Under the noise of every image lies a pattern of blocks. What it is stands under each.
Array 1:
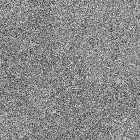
mirrored about the diagonal from the bottom left
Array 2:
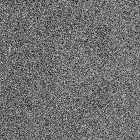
top and bottom mirror each other
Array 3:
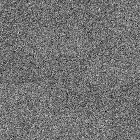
no symmetry
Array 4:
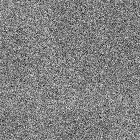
mirrored about the diagonal from the bottom left
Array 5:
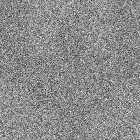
left and right mirror each other
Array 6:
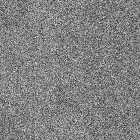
top and bottom mirror each other
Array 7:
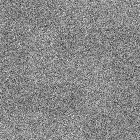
the same after a half turn
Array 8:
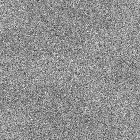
top and bottom mirror each other
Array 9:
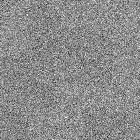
no symmetry
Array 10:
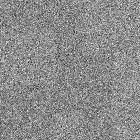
no symmetry
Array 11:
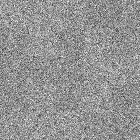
top and bottom mirror each other
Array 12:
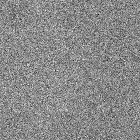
top and bottom mirror each other
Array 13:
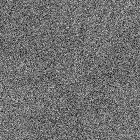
mirrored about the diagonal from the top left
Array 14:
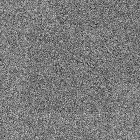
mirrored about the diagonal from the bottom left
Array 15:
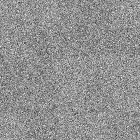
mirrored about the diagonal from the top left
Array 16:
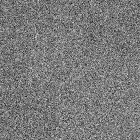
mirrored about the diagonal from the top left
